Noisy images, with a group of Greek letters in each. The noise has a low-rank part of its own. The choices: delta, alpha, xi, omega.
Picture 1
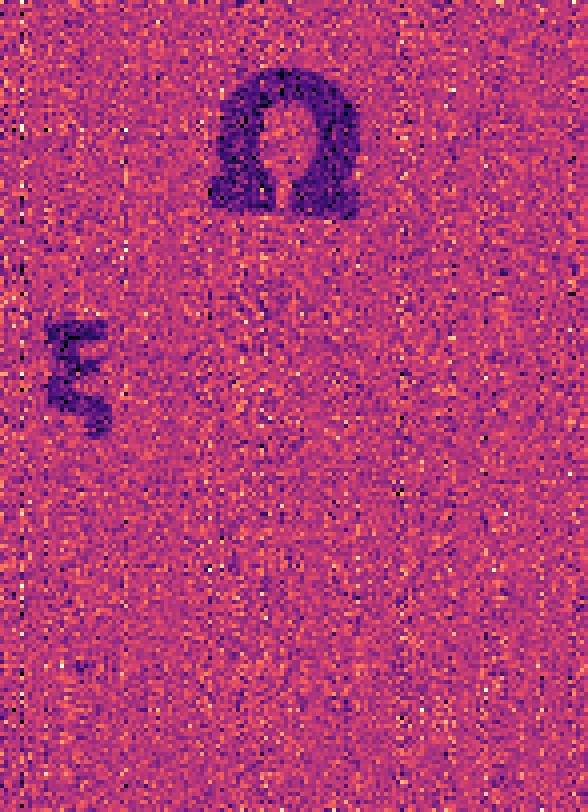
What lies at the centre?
nothing
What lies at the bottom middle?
nothing
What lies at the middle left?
xi
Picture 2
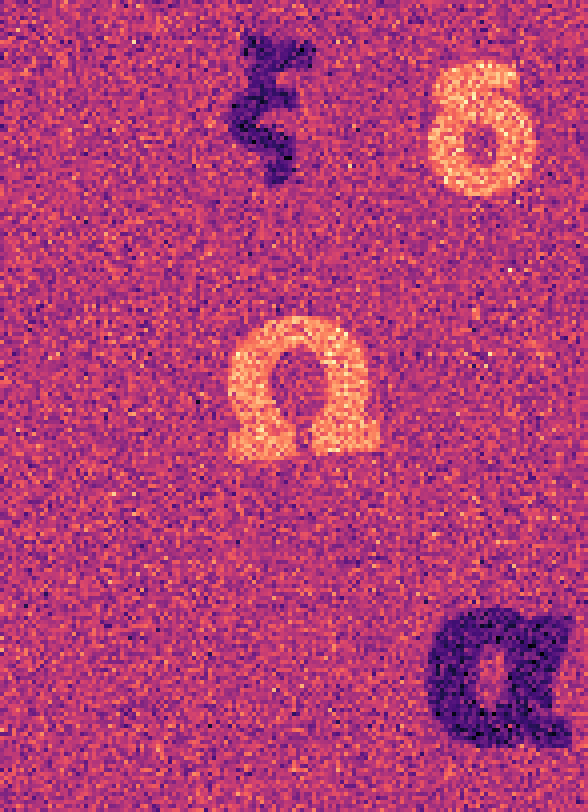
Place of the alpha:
bottom right
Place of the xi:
top middle
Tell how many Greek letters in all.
4
